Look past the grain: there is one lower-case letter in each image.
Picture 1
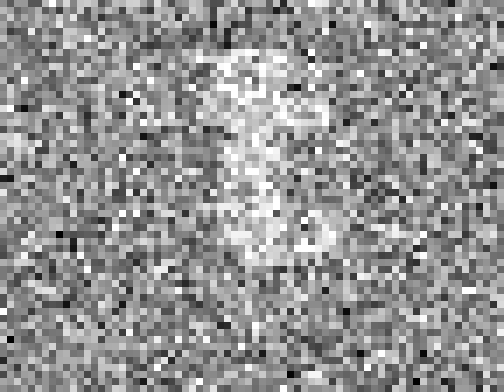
t
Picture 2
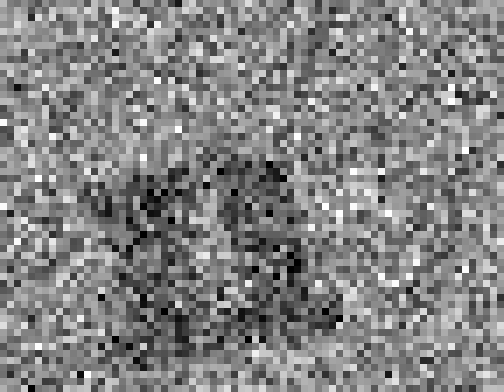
n
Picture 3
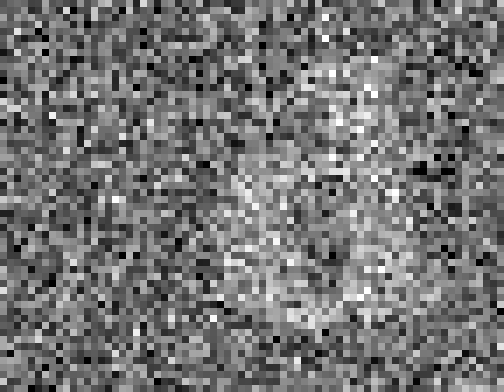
d
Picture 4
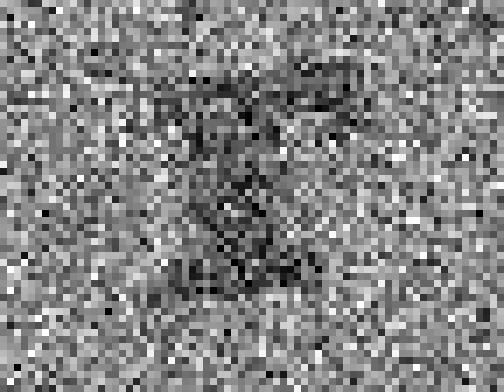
r
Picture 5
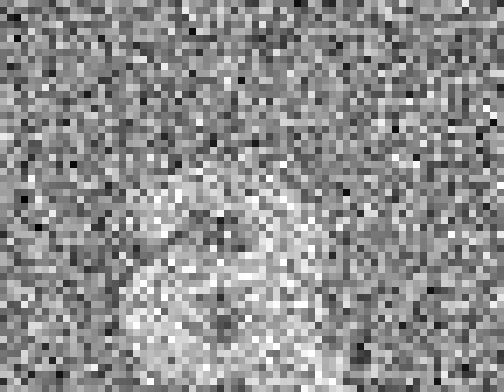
a
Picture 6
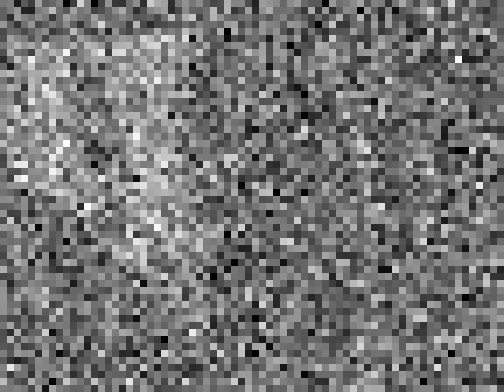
q
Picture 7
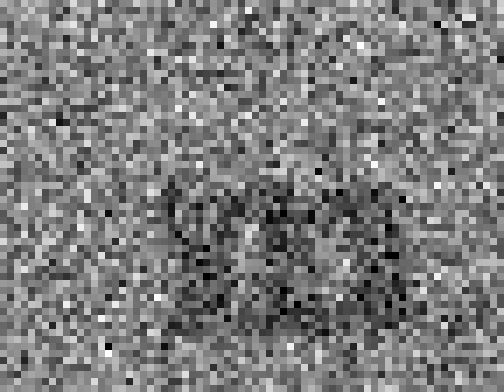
m
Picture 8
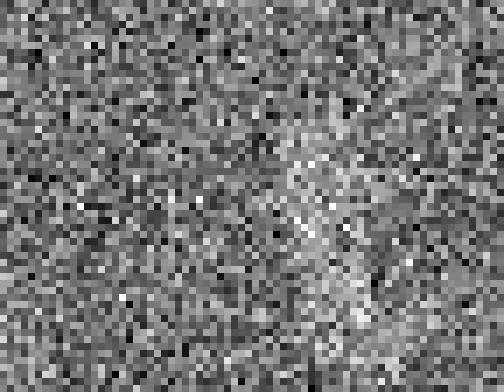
t
